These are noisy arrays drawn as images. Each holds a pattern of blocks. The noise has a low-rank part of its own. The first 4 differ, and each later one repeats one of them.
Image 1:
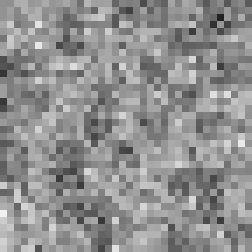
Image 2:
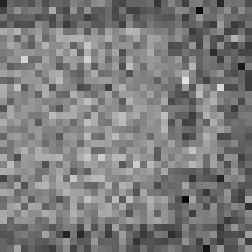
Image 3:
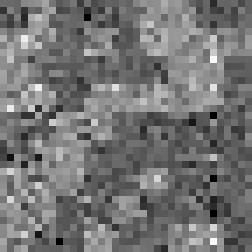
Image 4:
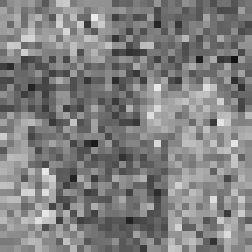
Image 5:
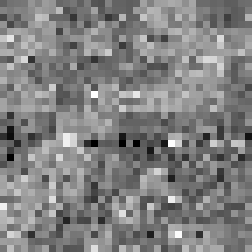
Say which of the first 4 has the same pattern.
3
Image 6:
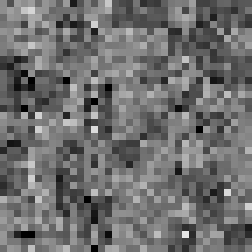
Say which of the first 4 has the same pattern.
1
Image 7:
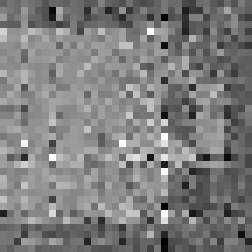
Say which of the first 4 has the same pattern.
2
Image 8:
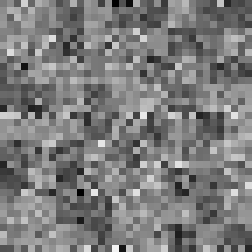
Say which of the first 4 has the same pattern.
1
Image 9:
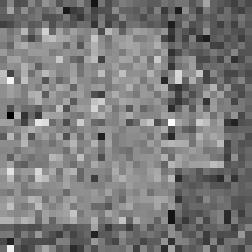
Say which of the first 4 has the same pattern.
2
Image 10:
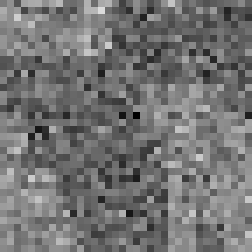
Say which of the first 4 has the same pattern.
4
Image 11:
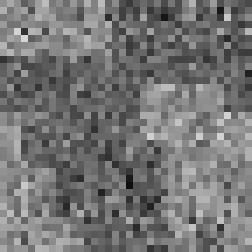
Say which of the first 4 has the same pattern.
4
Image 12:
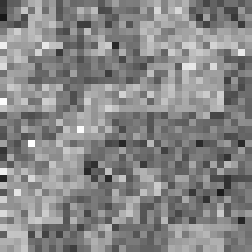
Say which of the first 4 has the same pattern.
3
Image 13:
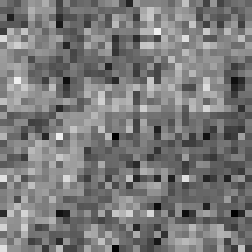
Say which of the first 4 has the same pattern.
3
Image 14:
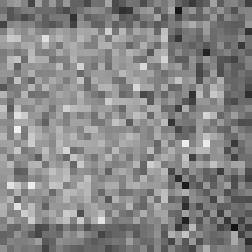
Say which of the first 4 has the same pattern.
2
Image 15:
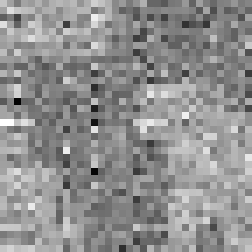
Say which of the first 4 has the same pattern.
4
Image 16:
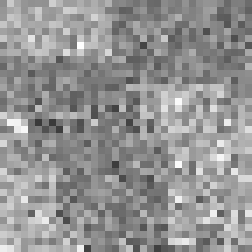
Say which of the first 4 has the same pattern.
4
